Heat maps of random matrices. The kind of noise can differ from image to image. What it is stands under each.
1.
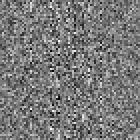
columns of uneven size
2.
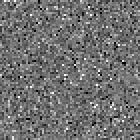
heavy tails
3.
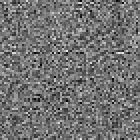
low rank plus noise
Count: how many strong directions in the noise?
two
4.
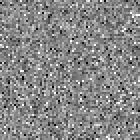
heavy tails
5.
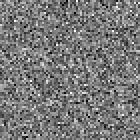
independent entries
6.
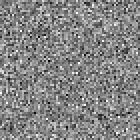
independent entries
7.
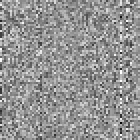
columns of uneven size
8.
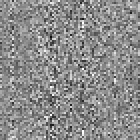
columns of uneven size
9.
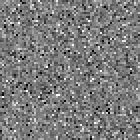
heavy tails
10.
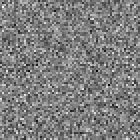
low rank plus noise
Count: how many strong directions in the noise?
one
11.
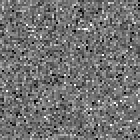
heavy tails
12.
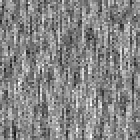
streaked along the columns
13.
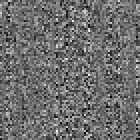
columns of uneven size
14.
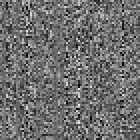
columns of uneven size
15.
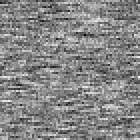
streaked along the rows
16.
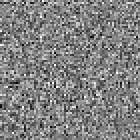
low rank plus noise
